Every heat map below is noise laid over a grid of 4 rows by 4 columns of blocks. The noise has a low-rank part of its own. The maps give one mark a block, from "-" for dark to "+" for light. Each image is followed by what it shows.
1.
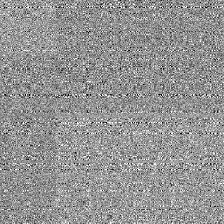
+ - - -
- - - -
- + + +
- + + +
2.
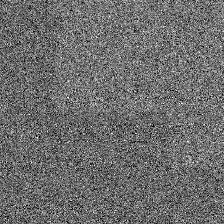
- + + +
- + + +
- - - +
- - - -
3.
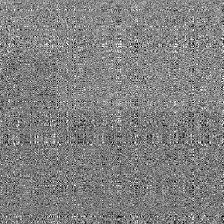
+ + + +
- + + +
- - - -
- - - -
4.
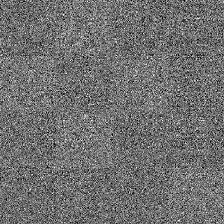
- + - -
+ - + -
- + - -
- - - +
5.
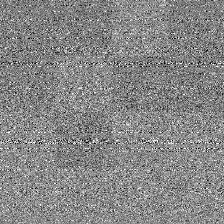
- - + -
- + - -
+ - + +
+ + + +
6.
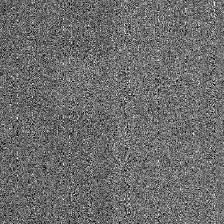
- - + +
- + + +
- - + +
- - + +
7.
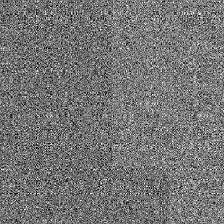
- - + +
- - + +
- - + +
- - - +
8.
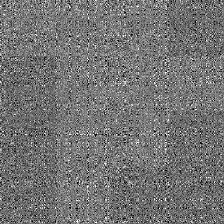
+ + + -
- + + +
- + + -
- + - -
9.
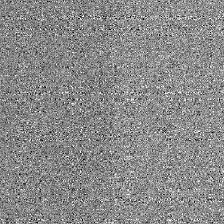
- - + +
- - + +
- - + +
- - + +
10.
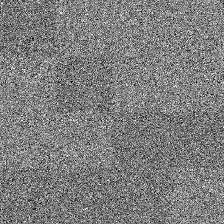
- + + +
+ - + +
+ + - -
- - - +
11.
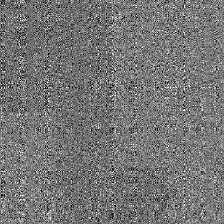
- - + +
- - + +
+ - + +
+ - - +
